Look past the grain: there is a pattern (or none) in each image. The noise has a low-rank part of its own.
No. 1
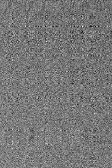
a smooth slope
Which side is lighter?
bottom left
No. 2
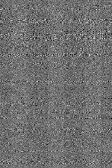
vertical stripes
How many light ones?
3
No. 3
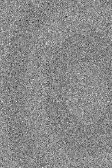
rings round one point
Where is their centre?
middle right
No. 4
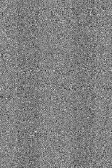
vertical stripes
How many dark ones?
2
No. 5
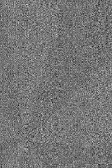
spokes from one point
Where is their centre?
bottom left
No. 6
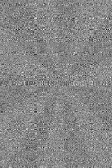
spokes from one point
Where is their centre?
centre
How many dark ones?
7
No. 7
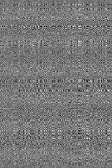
horizontal stripes
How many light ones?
6
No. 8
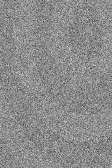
rings round one point
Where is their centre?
top right
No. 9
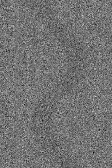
a wavy band
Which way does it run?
top to bottom
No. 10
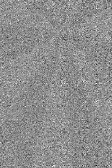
spokes from one point
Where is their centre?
top middle
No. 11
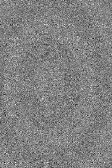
rings round one point
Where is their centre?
centre
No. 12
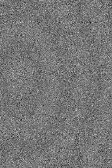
rings round one point
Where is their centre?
middle left
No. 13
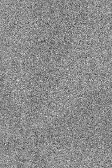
spokes from one point
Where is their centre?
bottom left
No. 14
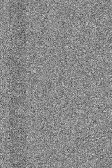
one vertical stripe
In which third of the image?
left
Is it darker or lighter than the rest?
darker
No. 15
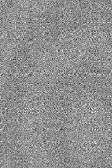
rings round one point
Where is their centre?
bottom right
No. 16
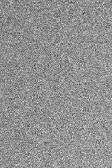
a smooth slope
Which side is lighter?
bottom right
